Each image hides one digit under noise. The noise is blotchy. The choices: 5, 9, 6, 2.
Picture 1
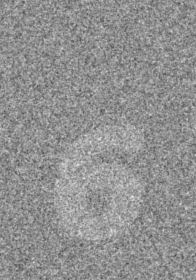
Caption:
light 6
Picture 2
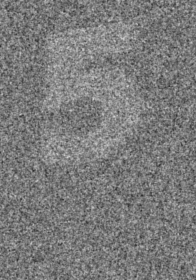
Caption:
light 5
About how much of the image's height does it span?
half
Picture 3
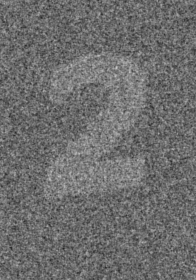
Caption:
light 2
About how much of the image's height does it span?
half
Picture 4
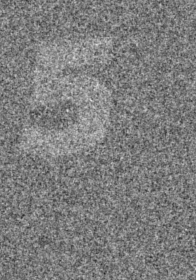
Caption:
light 5
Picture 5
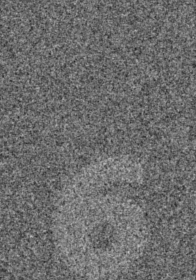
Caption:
light 6
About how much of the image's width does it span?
half
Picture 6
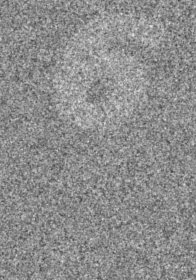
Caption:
light 6
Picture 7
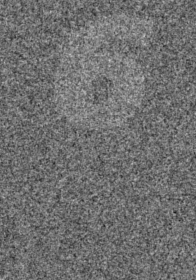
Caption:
light 6
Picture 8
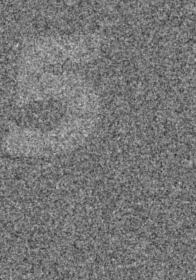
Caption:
light 5
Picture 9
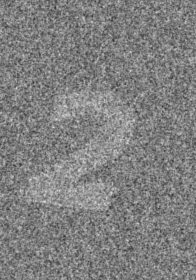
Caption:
light 2
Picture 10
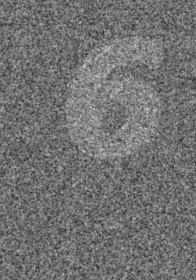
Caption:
light 6
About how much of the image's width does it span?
half
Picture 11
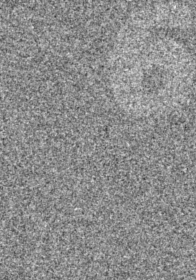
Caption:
light 6, top right
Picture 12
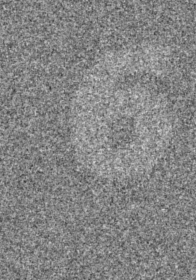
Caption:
light 6
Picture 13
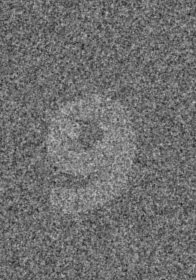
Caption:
light 9
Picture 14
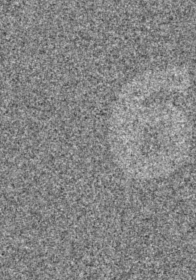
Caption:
light 6, middle right
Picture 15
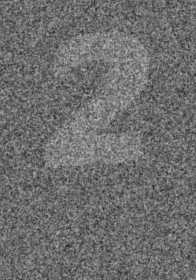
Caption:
light 2
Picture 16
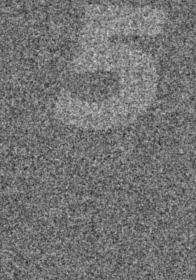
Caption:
light 5
